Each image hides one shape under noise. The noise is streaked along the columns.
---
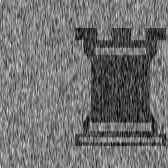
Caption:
dark chess rook
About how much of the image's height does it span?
two thirds
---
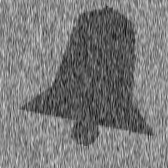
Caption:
dark bell
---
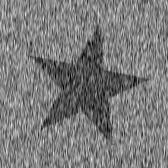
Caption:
dark star
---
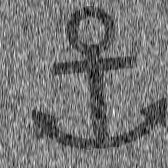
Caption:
dark anchor
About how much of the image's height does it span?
nearly all
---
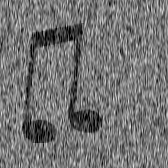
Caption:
dark pair of musical notes
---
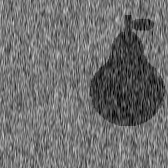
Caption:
dark pear
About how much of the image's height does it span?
two thirds
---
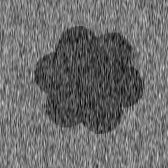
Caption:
dark flower
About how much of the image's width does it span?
two thirds
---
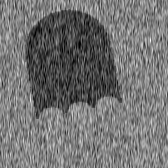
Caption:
dark ghost
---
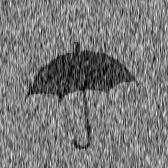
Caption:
dark umbrella
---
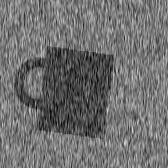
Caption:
dark cup
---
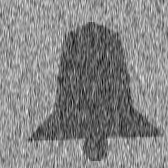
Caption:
dark bell
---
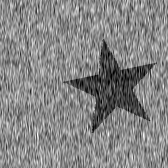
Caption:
dark star
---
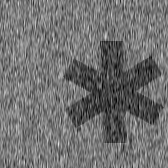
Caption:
dark asterisk
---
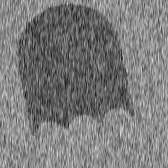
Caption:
dark ghost
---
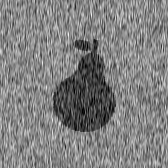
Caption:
dark pear
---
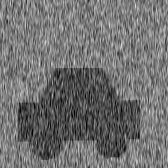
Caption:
dark car
